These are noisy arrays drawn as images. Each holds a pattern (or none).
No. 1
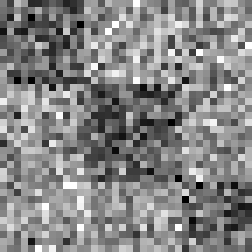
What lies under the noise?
blocks along the diagonal
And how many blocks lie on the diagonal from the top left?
3
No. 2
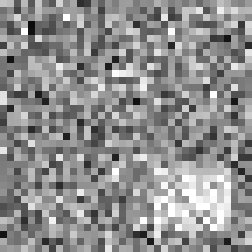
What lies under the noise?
one block
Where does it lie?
bottom right
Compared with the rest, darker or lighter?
lighter
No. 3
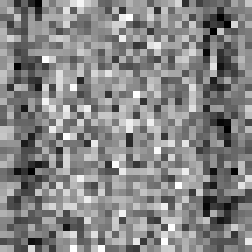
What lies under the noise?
bands of columns
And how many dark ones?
2
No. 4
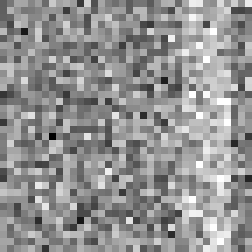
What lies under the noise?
one band of columns
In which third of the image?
right
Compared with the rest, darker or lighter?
lighter
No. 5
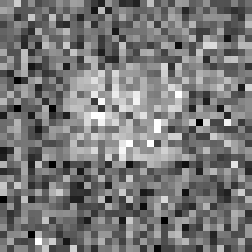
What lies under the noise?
one block
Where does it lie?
centre
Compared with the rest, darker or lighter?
lighter
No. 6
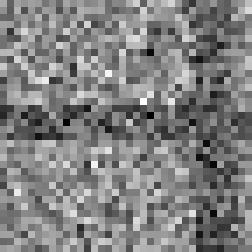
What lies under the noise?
bands of rows crossing bands of columns
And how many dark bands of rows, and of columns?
1 and 1
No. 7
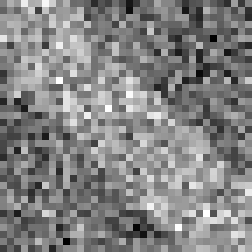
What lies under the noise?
a diagonal band
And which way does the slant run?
top left to bottom right
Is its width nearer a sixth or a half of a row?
a half
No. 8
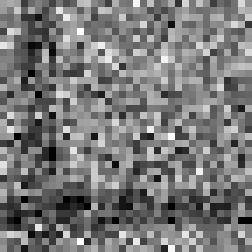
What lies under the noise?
bands of rows crossing bands of columns
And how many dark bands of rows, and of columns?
1 and 1
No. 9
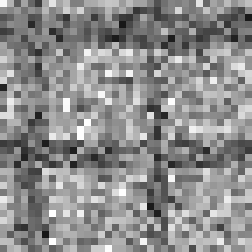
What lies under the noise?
bands of rows crossing bands of columns
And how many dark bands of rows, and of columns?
2 and 2
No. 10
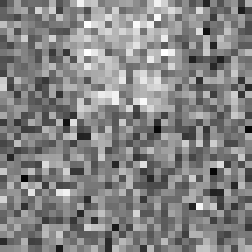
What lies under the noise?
one block
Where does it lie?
top middle
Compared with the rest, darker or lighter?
lighter
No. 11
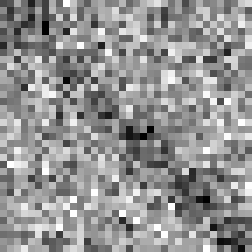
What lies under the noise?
blocks along the diagonal
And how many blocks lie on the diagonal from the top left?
6
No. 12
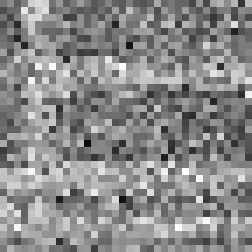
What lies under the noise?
bands of rows crossing bands of columns
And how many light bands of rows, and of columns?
3 and 1
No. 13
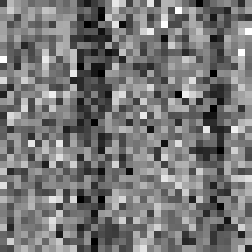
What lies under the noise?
bands of columns
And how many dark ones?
2
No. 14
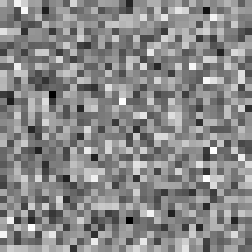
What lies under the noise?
only noise
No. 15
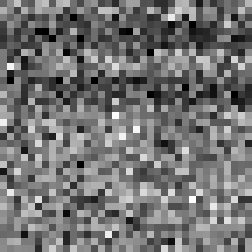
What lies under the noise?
bands of rows
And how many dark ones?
2
